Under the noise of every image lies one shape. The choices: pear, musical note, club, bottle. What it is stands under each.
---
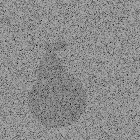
pear
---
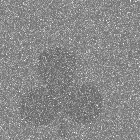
club
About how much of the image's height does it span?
two thirds
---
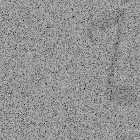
musical note
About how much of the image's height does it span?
two thirds
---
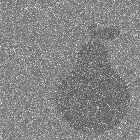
pear
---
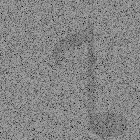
musical note
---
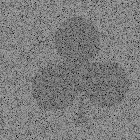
club
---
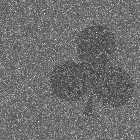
club
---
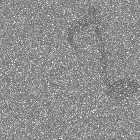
musical note
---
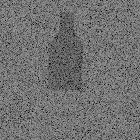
bottle
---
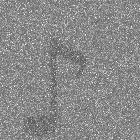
musical note
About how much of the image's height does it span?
two thirds
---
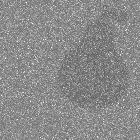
pear
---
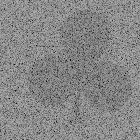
club
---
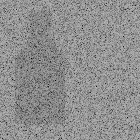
bottle
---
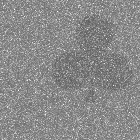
club
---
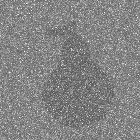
pear
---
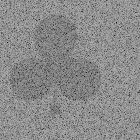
club
